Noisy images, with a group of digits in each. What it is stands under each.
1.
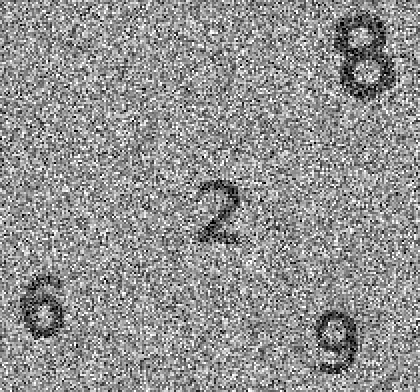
top right: 8; centre: 2; bottom left: 6; bottom right: 9
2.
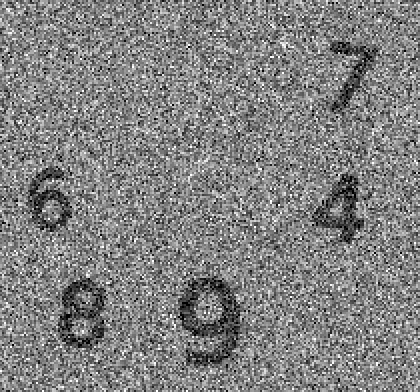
top right: 7; middle left: 6; middle right: 4; bottom left: 8; bottom middle: 9
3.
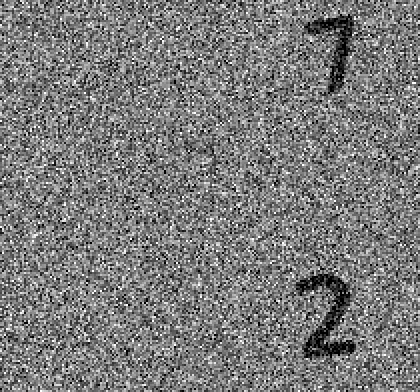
top right: 7; bottom right: 2
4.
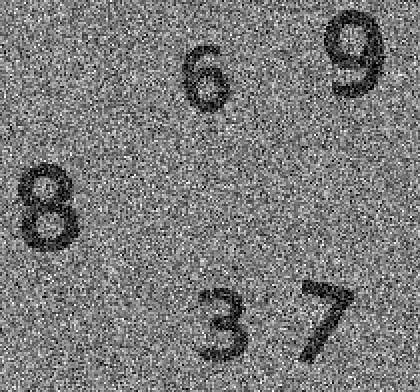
top middle: 6; top right: 9; middle left: 8; bottom middle: 3; bottom right: 7
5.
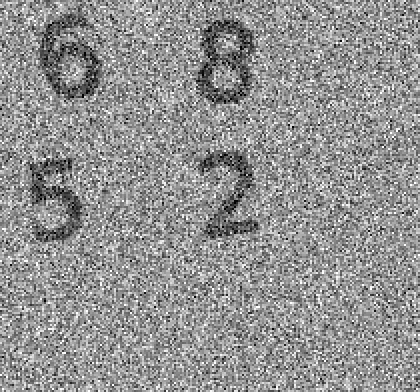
top left: 6; top middle: 8; middle left: 5; centre: 2
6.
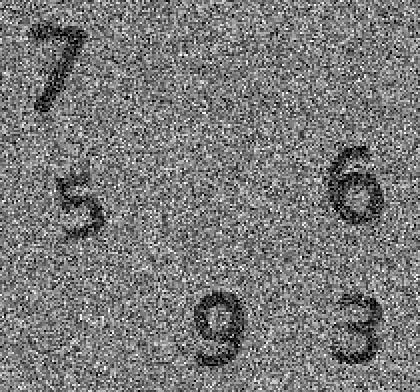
top left: 7; middle left: 5; middle right: 6; bottom middle: 9; bottom right: 3
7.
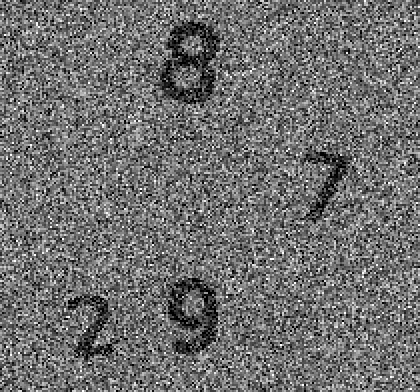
top middle: 8; middle right: 7; bottom left: 2; bottom middle: 9
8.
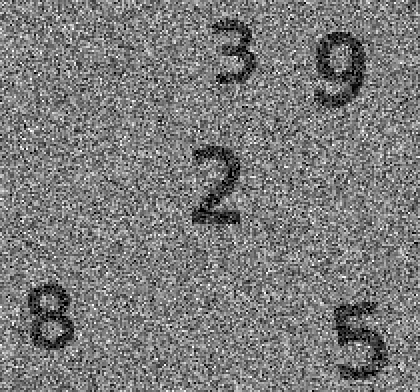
top middle: 3; top right: 9; centre: 2; bottom left: 8; bottom right: 5
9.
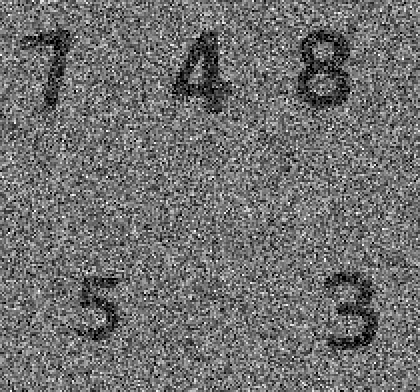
top left: 7; top middle: 4; top right: 8; bottom left: 5; bottom right: 3
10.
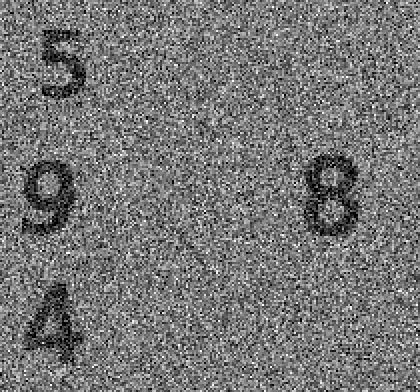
top left: 5; middle left: 9; middle right: 8; bottom left: 4
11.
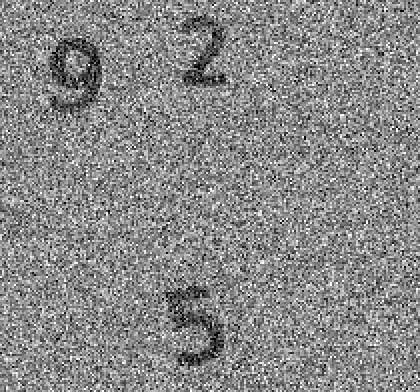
top left: 9; top middle: 2; bottom middle: 5
